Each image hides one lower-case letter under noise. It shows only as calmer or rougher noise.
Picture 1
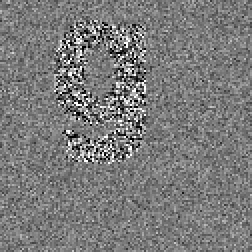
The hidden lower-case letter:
g
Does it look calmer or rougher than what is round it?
rougher
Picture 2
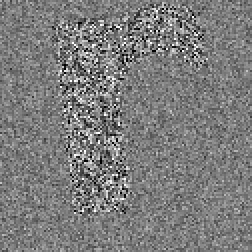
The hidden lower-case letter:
r
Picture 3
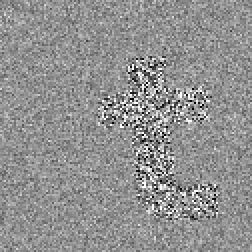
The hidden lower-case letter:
t
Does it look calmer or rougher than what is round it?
rougher
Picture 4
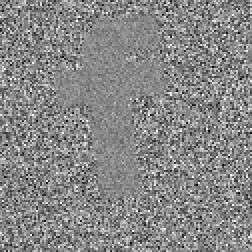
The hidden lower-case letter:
f
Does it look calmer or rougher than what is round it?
calmer
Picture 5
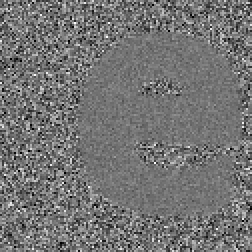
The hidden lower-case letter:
e
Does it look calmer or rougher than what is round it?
calmer
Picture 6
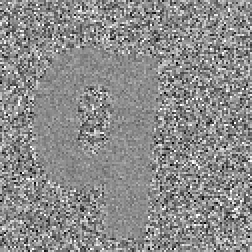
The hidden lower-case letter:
q
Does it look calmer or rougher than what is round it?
calmer
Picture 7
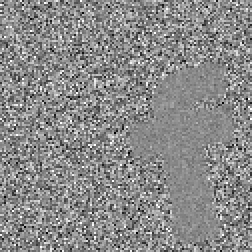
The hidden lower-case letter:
f
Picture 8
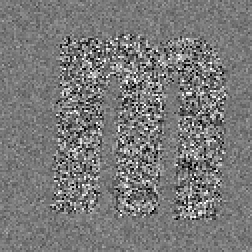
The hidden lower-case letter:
m
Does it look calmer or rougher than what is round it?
rougher
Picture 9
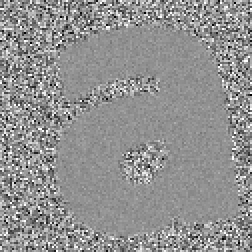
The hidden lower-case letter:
a
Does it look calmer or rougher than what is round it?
calmer
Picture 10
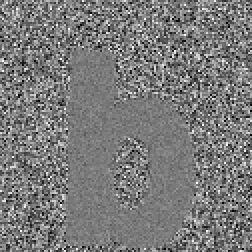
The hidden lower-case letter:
b
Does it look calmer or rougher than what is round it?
calmer
